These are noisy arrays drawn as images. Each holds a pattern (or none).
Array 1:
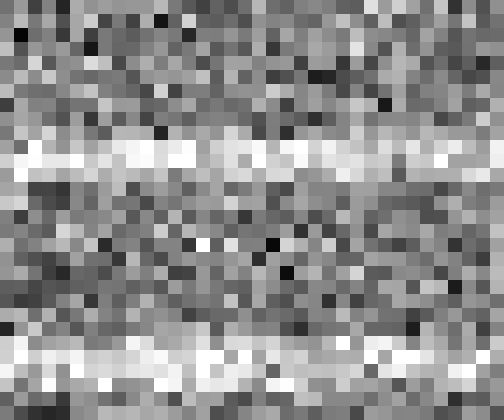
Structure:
bands of rows
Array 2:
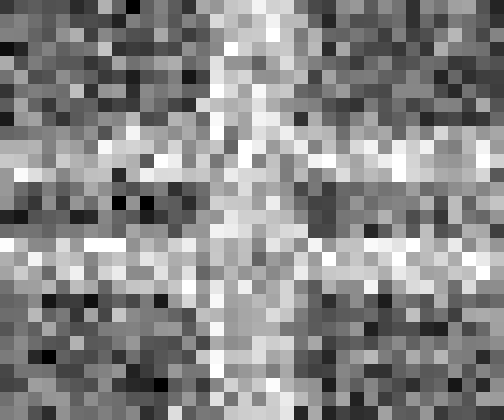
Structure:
bands of rows crossing bands of columns
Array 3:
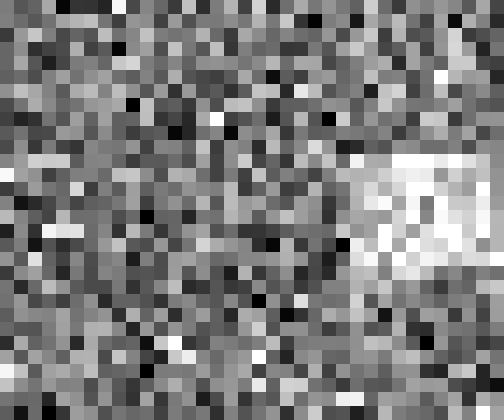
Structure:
one block
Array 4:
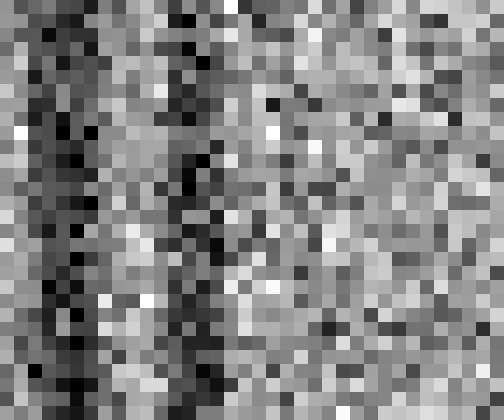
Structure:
bands of columns
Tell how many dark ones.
2
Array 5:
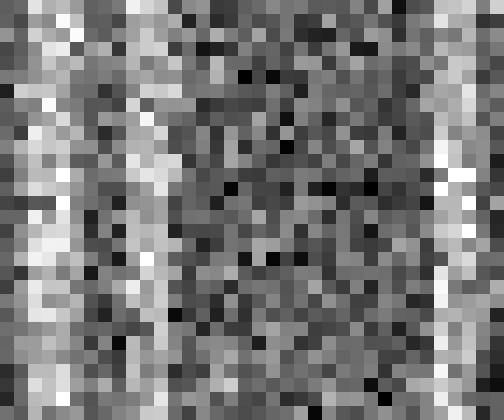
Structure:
bands of columns
